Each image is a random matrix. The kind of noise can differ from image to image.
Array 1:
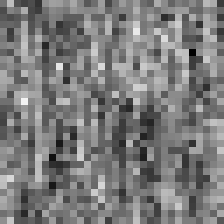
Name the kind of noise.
streaked along the columns
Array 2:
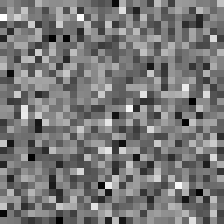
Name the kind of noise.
independent entries
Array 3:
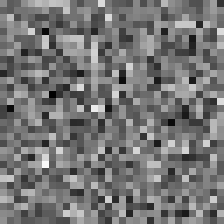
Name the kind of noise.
low rank plus noise
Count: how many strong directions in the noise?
five to eight
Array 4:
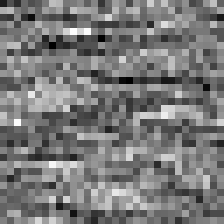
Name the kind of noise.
streaked along the rows
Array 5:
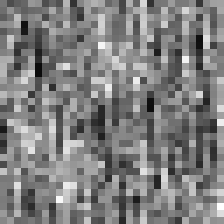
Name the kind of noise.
streaked along the columns
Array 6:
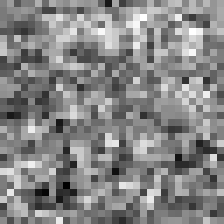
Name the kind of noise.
blotchy
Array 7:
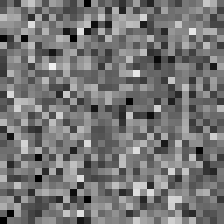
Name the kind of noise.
independent entries
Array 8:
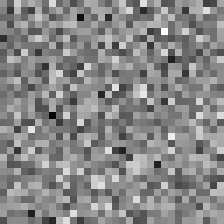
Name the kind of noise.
independent entries
